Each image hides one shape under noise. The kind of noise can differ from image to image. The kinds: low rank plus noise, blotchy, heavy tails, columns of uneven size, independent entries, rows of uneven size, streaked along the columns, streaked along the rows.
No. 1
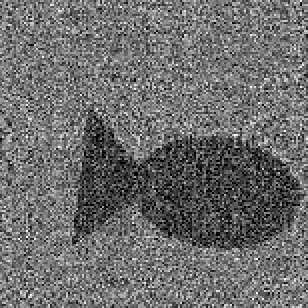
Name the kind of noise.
low rank plus noise
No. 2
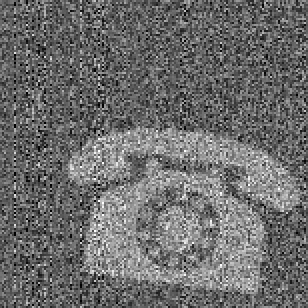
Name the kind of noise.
columns of uneven size
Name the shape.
telephone
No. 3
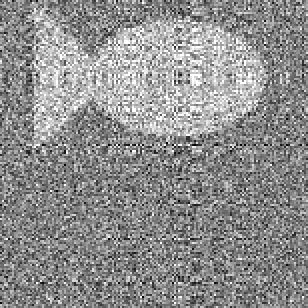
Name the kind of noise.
low rank plus noise
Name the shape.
fish
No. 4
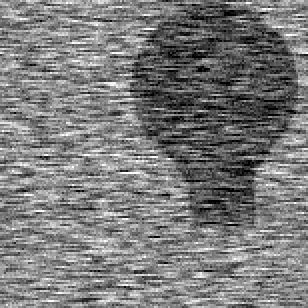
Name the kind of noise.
streaked along the rows
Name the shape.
light bulb
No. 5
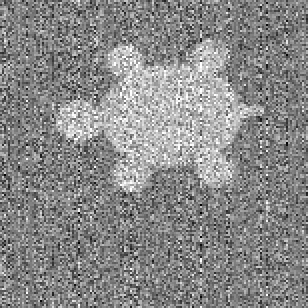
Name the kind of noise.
columns of uneven size
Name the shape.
turtle
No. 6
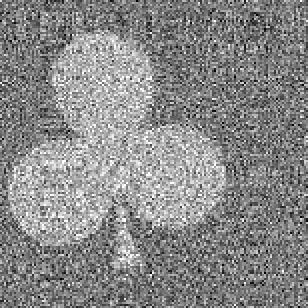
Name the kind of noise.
low rank plus noise
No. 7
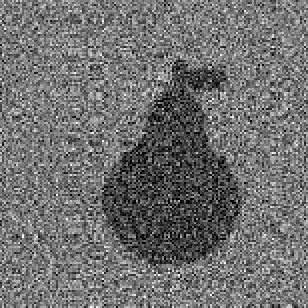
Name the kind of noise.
low rank plus noise
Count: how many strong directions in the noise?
two
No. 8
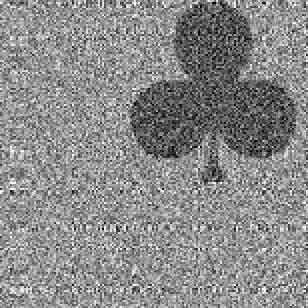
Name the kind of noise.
low rank plus noise
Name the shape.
club
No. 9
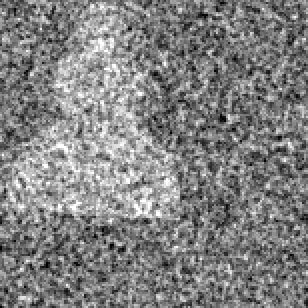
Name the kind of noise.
blotchy
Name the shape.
chess pawn
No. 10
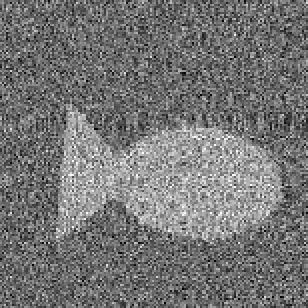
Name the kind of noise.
low rank plus noise
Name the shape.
fish
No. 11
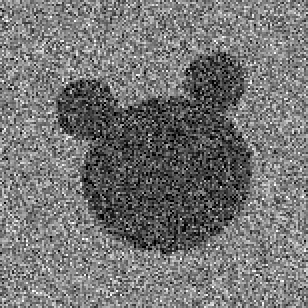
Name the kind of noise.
independent entries
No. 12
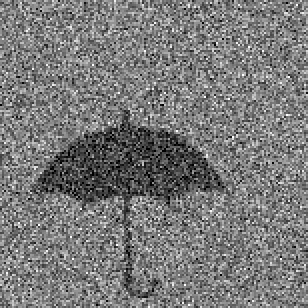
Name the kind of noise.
independent entries
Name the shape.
umbrella
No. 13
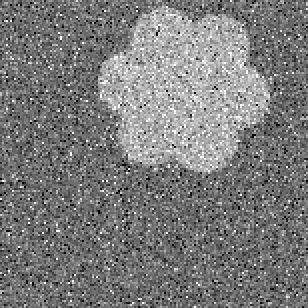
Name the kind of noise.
heavy tails
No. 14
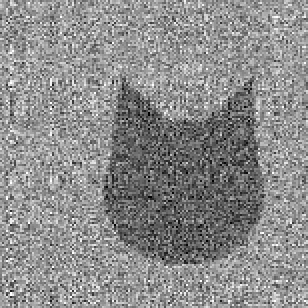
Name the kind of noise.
low rank plus noise
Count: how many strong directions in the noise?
three or four
